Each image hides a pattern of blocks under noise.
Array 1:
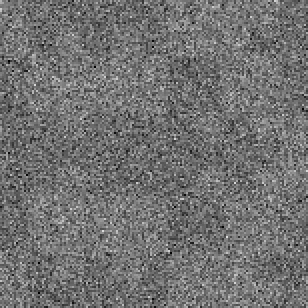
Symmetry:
top and bottom mirror each other
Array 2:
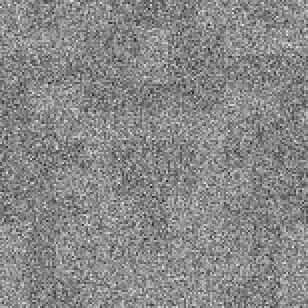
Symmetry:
left and right mirror each other
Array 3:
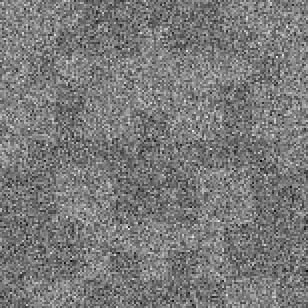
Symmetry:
left and right mirror each other
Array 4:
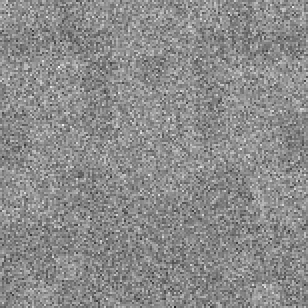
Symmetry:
left and right mirror each other
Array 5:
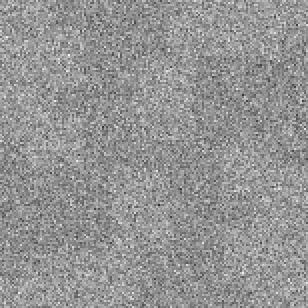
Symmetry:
the same after a half turn
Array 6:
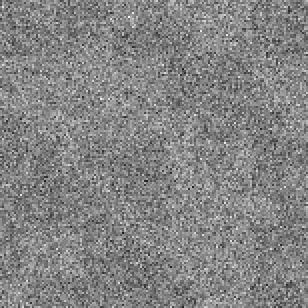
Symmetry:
mirrored about the diagonal from the bottom left
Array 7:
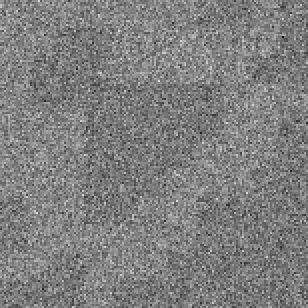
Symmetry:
mirrored about the diagonal from the top left
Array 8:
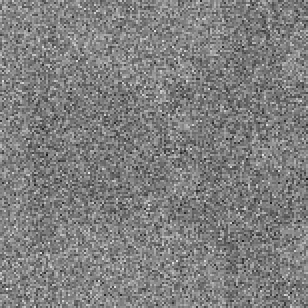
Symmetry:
top and bottom mirror each other
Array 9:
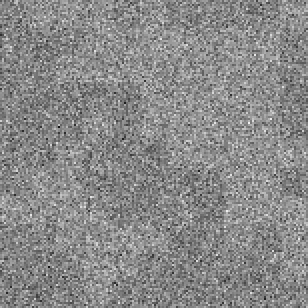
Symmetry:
mirrored about the diagonal from the bottom left
